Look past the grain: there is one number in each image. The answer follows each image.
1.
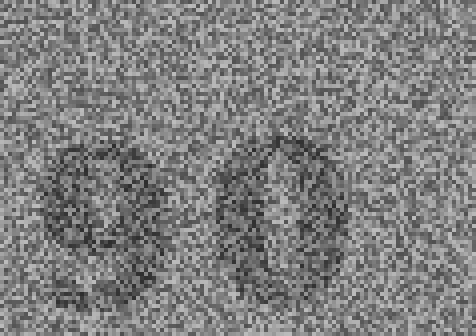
90
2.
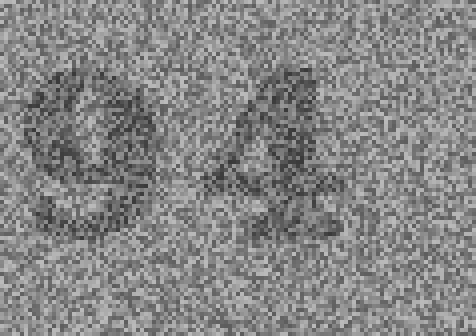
94
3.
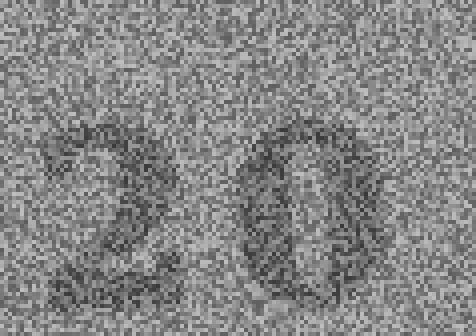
20
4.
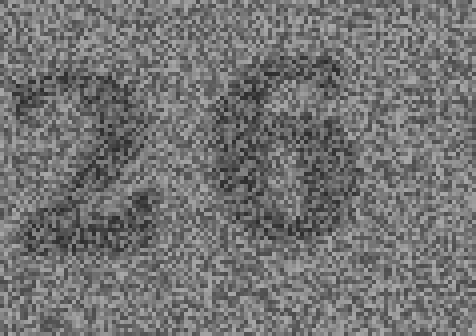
26
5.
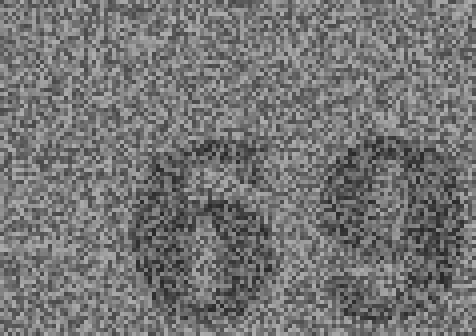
69
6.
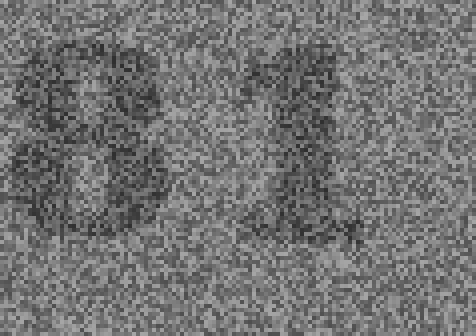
81
